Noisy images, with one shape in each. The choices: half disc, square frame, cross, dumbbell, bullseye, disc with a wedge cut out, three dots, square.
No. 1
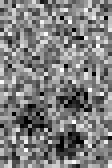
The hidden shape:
three dots
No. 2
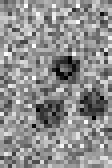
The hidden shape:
three dots
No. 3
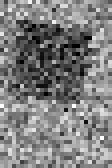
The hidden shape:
square
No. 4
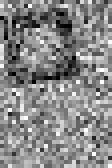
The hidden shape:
square frame
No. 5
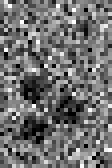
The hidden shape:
three dots
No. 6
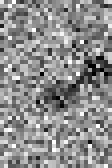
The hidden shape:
dumbbell
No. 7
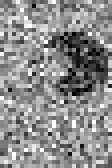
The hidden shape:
disc with a wedge cut out
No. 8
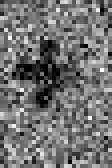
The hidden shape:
cross
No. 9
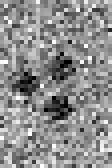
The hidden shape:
three dots
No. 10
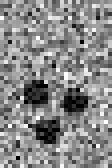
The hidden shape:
three dots
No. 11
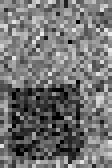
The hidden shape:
square
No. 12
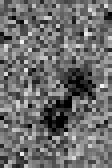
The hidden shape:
dumbbell
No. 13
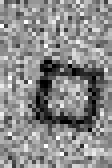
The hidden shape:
square frame
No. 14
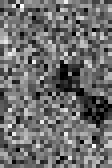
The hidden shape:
dumbbell
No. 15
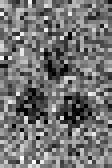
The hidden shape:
three dots
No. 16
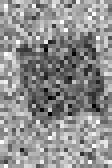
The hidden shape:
square
